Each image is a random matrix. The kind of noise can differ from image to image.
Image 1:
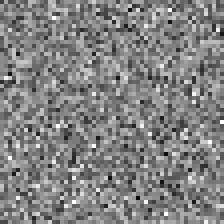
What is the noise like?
independent entries
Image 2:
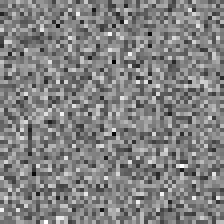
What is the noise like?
independent entries
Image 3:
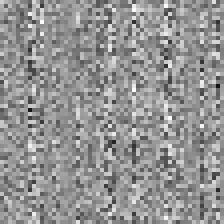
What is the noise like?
columns of uneven size
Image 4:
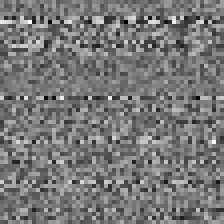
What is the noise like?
rows of uneven size
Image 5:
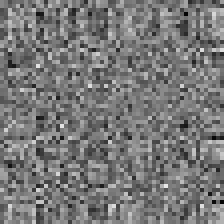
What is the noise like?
low rank plus noise
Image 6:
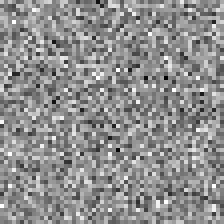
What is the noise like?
independent entries
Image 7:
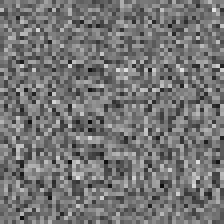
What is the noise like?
low rank plus noise
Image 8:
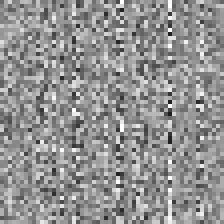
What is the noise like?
columns of uneven size
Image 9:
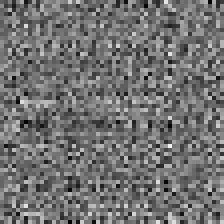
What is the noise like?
low rank plus noise
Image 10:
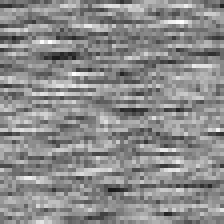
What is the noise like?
streaked along the rows
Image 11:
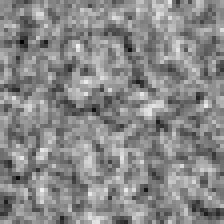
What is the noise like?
blotchy
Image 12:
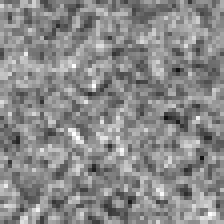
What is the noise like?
blotchy
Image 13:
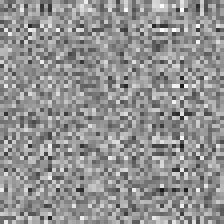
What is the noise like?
low rank plus noise
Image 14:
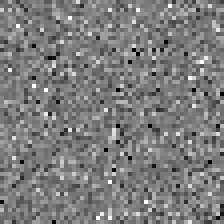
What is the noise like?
heavy tails
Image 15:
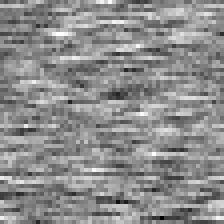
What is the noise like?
streaked along the rows
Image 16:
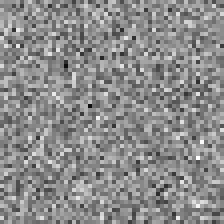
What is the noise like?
independent entries
